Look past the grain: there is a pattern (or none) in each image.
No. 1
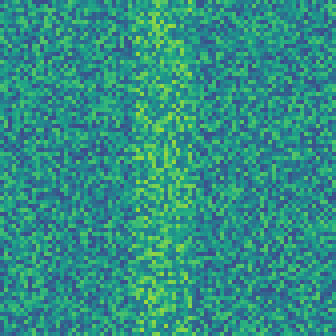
one band of columns
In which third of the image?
middle
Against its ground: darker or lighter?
lighter
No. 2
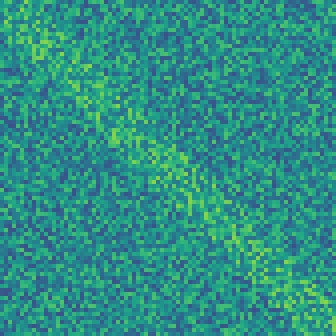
a diagonal band
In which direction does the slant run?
top left to bottom right
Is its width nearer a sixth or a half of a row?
a sixth
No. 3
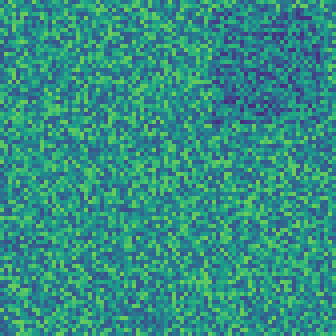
one block
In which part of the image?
top right
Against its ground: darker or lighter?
darker
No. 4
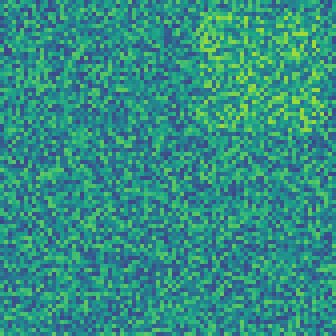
one block
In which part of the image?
top right
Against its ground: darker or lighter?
lighter
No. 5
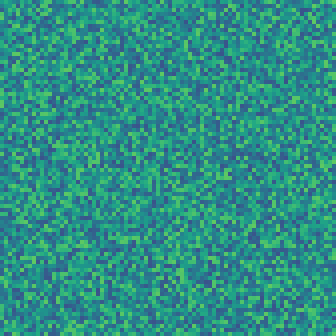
only noise
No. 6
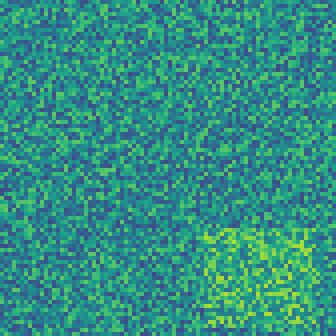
one block
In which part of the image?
bottom right
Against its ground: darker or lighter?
lighter
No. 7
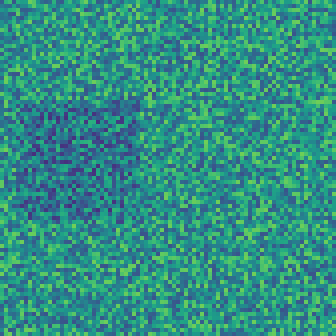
one block
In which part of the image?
middle left
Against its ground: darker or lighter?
darker
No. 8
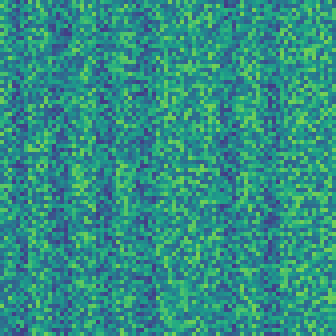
bands of columns
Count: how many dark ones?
6
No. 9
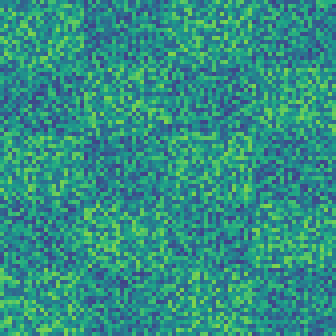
a checkerboard
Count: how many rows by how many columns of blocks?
5 by 4
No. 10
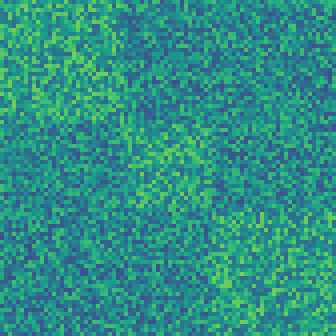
blocks along the diagonal
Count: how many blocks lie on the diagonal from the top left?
3
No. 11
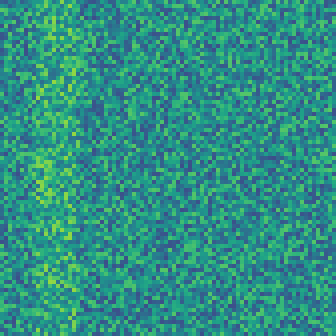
one band of columns
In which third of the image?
left
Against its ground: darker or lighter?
lighter
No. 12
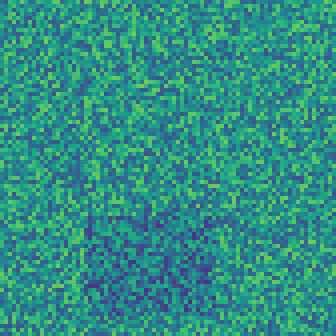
one block
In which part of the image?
bottom middle
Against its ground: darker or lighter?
darker
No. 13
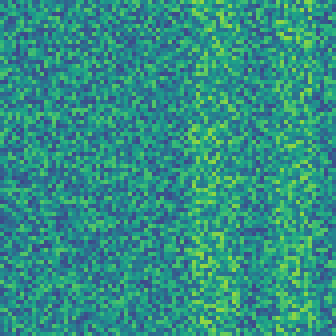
bands of columns
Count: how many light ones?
2
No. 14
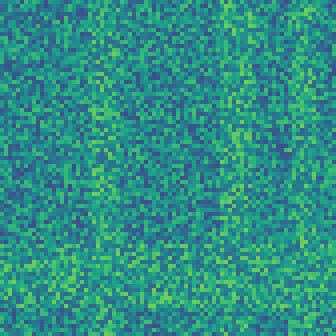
bands of rows crossing bands of columns
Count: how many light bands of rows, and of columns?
1 and 3
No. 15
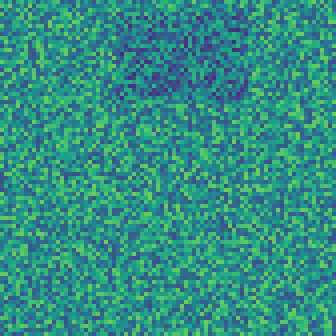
one block
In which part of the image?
top middle
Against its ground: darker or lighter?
darker
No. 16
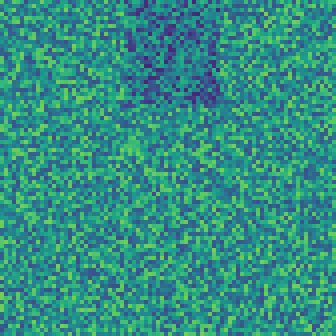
one block
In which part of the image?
top middle
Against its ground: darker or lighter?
darker
